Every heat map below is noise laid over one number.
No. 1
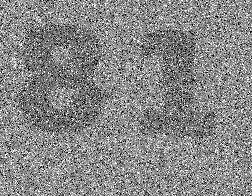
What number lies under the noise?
81
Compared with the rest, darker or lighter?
darker
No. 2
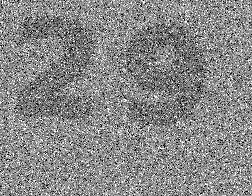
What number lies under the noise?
29
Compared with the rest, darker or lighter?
darker
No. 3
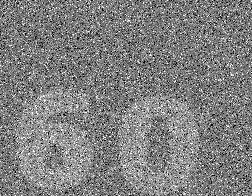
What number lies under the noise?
60
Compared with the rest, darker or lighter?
lighter
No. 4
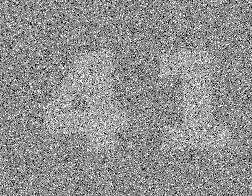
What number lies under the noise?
41
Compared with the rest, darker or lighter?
lighter
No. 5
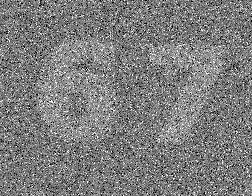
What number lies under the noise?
67
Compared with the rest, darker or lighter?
lighter
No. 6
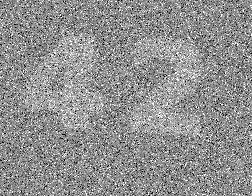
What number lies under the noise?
42
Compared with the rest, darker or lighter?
lighter
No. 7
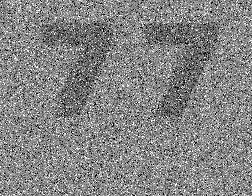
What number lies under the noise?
77
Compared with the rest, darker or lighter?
darker
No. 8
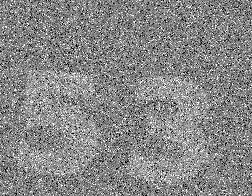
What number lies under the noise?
53
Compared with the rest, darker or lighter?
lighter
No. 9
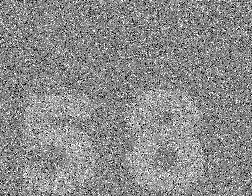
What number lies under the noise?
58
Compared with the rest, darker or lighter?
lighter
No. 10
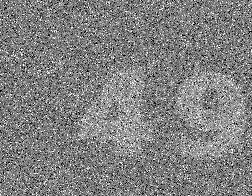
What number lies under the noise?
49
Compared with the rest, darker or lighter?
lighter
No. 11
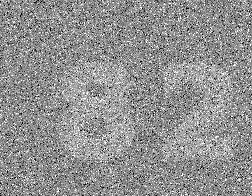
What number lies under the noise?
82
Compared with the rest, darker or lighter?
lighter
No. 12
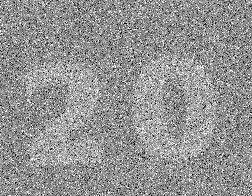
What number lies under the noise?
20
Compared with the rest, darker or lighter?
lighter
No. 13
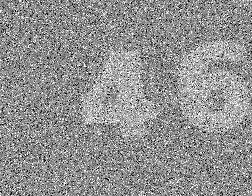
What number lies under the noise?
46
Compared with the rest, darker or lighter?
lighter
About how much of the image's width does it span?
two thirds
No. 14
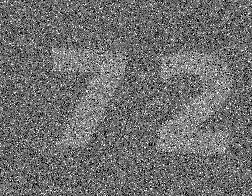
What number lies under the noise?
72
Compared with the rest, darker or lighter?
lighter
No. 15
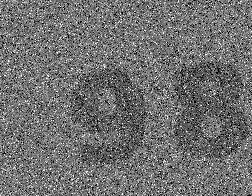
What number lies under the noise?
98
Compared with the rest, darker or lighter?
darker
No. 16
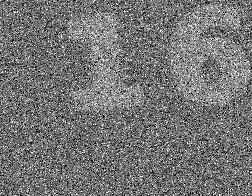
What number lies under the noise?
16
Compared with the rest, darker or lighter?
lighter
